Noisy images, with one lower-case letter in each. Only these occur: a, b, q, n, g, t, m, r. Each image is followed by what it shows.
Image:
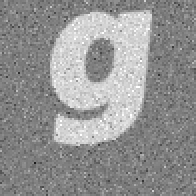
g
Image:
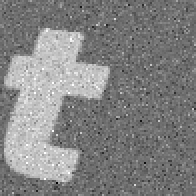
t
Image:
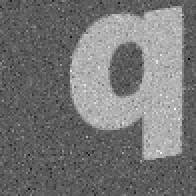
q
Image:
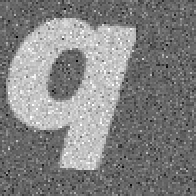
q
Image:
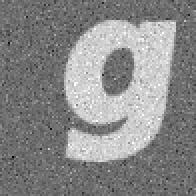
g
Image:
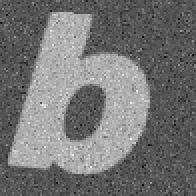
b
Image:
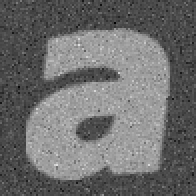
a
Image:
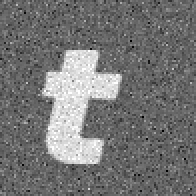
t
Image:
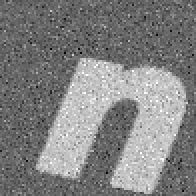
n
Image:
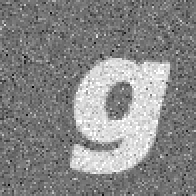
g
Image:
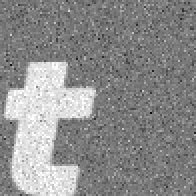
t
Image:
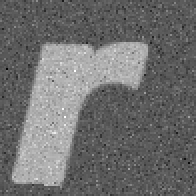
r
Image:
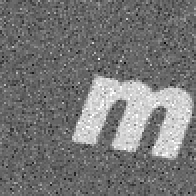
m
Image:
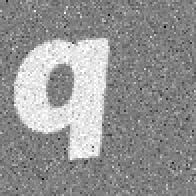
q
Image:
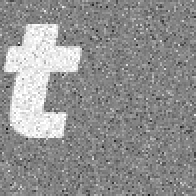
t
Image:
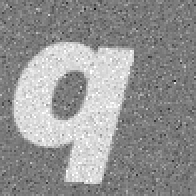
q
